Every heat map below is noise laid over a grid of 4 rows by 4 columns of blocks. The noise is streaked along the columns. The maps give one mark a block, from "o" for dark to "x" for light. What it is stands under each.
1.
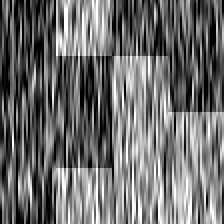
o x o o
o o x o
o o x x
o x x x
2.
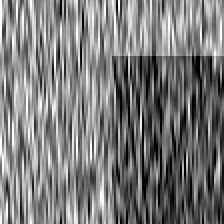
x x x x
x x o o
x x o o
x x o o
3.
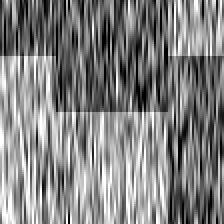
o o o x
x o o o
x x x o
x x x o
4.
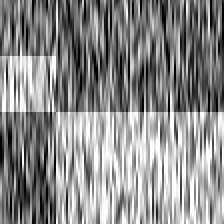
o o o o
x o o o
o x x x
o x x x
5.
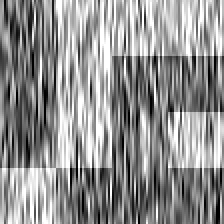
o x x x
o x o o
o x o x
x o o o
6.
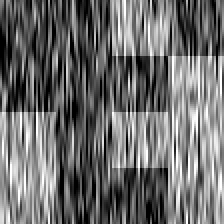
o o x o
o o o x
x o x x
x o o x
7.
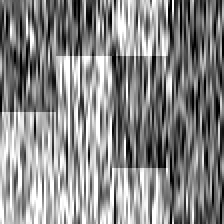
o o x o
o x o o
x x o o
x x x o
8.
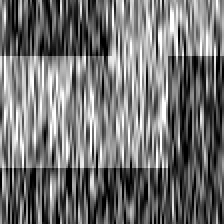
o o x x
x x x o
x x x o
o o o o
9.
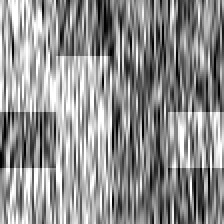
x o o o
x x o o
o x o x
x x o o
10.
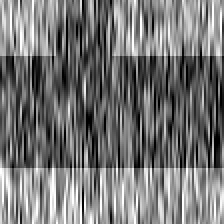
x o x x
o o o o
o o o o
x x x x
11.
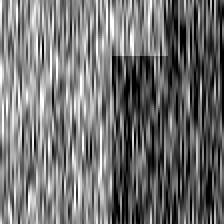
x x x o
x x o o
x x o o
x x o o
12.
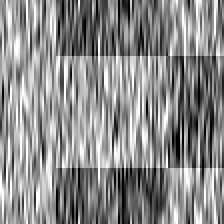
x o o x
x x x o
x x x o
x o o x
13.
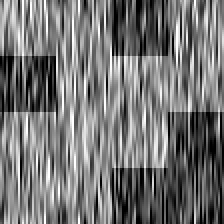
x x o x
o x x x
x x x o
x x o o
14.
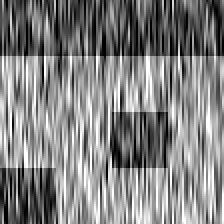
o o o o
x x x x
x x o x
o x x x
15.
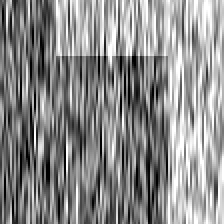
o x x x
o o o x
o o o x
o o o x
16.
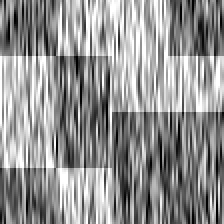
o x x o
x o x x
x o o o
o x o o
